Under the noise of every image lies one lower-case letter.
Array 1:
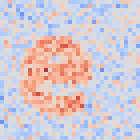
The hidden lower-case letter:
e
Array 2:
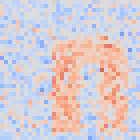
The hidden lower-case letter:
n
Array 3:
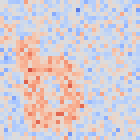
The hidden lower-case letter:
b
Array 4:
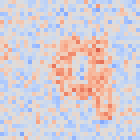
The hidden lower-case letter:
q
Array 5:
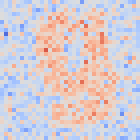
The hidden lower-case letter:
g
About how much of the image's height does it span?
nearly all
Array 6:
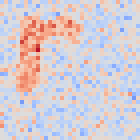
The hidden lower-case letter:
r
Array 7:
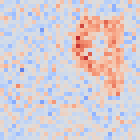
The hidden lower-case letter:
q
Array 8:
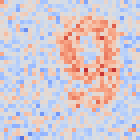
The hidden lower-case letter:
g
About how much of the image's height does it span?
two thirds
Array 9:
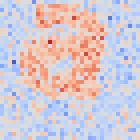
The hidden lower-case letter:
a
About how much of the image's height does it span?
two thirds
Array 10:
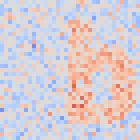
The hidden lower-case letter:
b
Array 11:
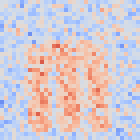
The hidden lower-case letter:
m
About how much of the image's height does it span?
two thirds
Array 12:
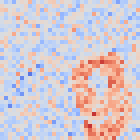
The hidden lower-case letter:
g
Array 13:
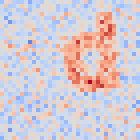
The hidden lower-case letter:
d
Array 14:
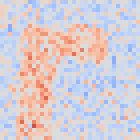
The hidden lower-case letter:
r
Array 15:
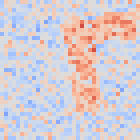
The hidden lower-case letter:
r
